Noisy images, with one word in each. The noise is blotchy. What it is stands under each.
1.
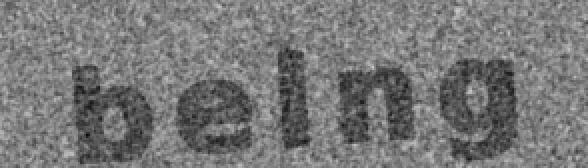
being
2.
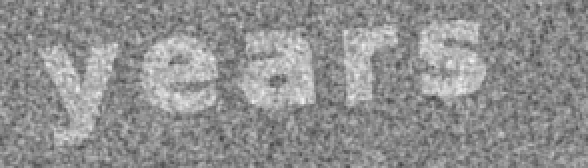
years
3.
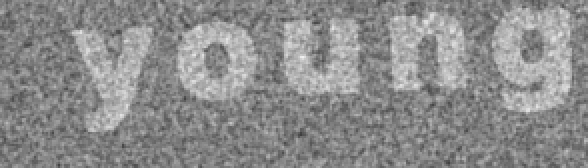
young
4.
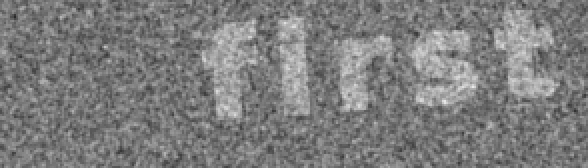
first
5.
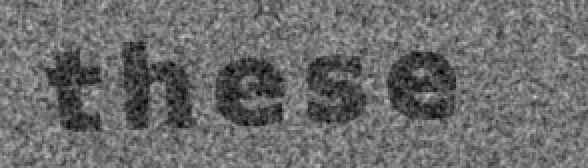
these
